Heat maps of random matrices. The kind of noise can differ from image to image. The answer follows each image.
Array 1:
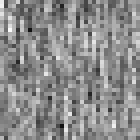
streaked along the columns
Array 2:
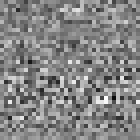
rows of uneven size
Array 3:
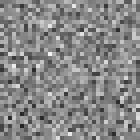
independent entries
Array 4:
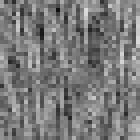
streaked along the columns
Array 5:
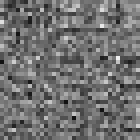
low rank plus noise
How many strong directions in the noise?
one
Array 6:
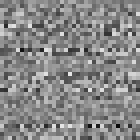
rows of uneven size
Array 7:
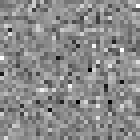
heavy tails
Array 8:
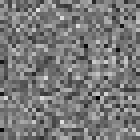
low rank plus noise
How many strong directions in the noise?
five to eight
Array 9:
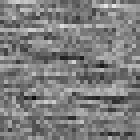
streaked along the rows
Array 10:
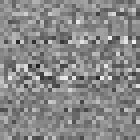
rows of uneven size
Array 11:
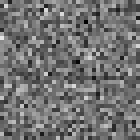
independent entries
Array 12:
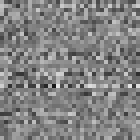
rows of uneven size
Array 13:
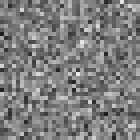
independent entries
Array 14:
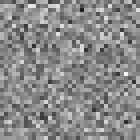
low rank plus noise
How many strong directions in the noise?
three or four
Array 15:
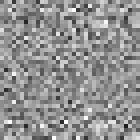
low rank plus noise
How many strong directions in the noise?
three or four
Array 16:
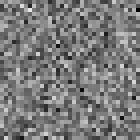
independent entries
